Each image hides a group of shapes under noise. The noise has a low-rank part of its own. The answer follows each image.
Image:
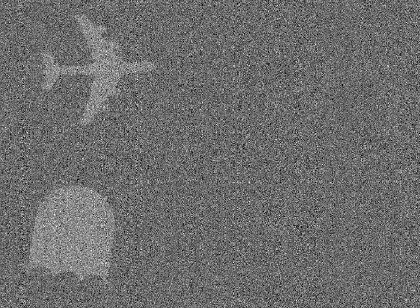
top left: light airplane; bottom left: light ghost
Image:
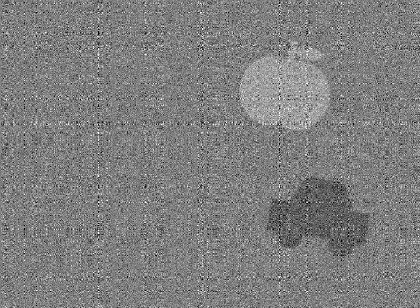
top right: light apple; bottom right: dark car
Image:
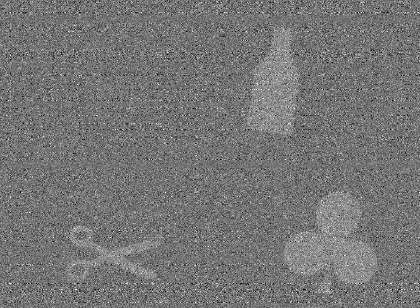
top right: light bottle; bottom left: light pair of scissors; bottom right: light club
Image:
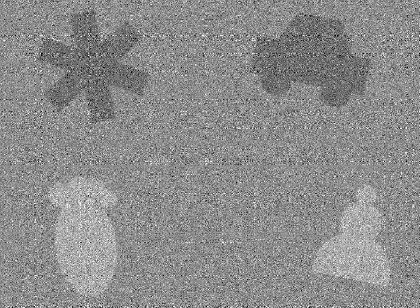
top left: dark asterisk; top right: dark car; bottom left: light footprint; bottom right: light chess pawn
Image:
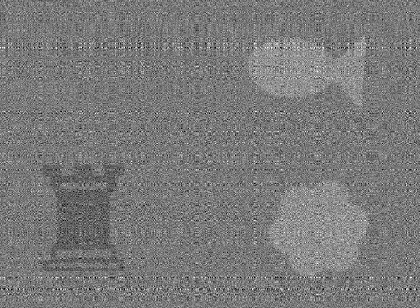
top right: light fish; bottom left: dark chess rook; bottom right: light flower
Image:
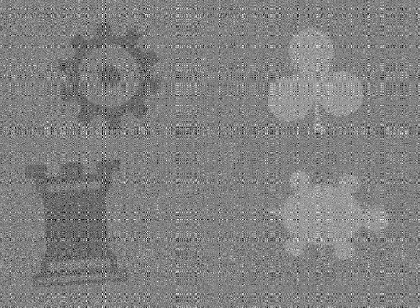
top left: dark gear; top right: light club; bottom left: dark chess rook; bottom right: light turtle
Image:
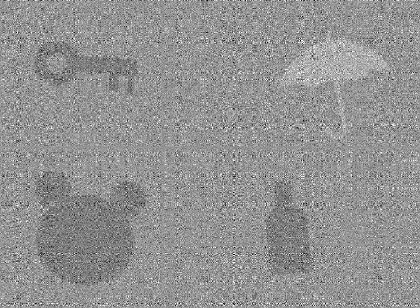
top left: dark key; top right: light umbrella; bottom left: dark bear's head; bottom right: dark bottle
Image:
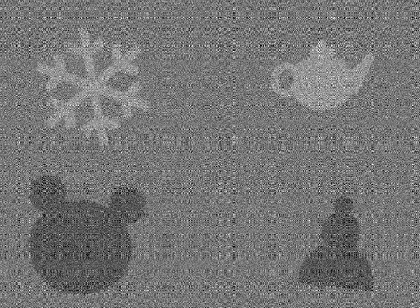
top left: light snowflake; top right: light teapot; bottom left: dark bear's head; bottom right: dark chess pawn
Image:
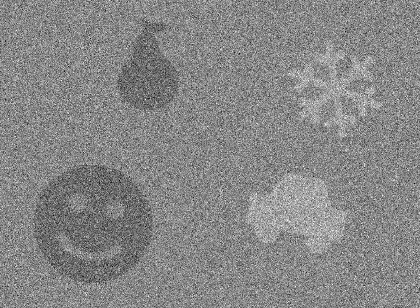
top left: dark pear; top right: light snowflake; bottom left: dark smiling face; bottom right: light car
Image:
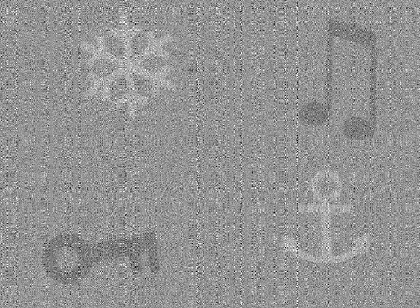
top left: light snowflake; top right: dark pair of musical notes; bottom left: dark key; bottom right: light anchor
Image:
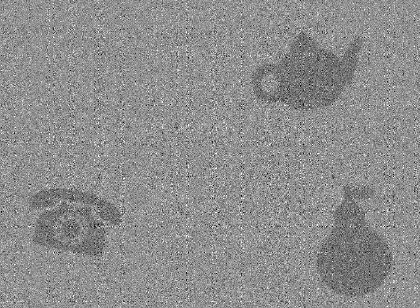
top right: dark teapot; bottom left: dark telephone; bottom right: dark pear
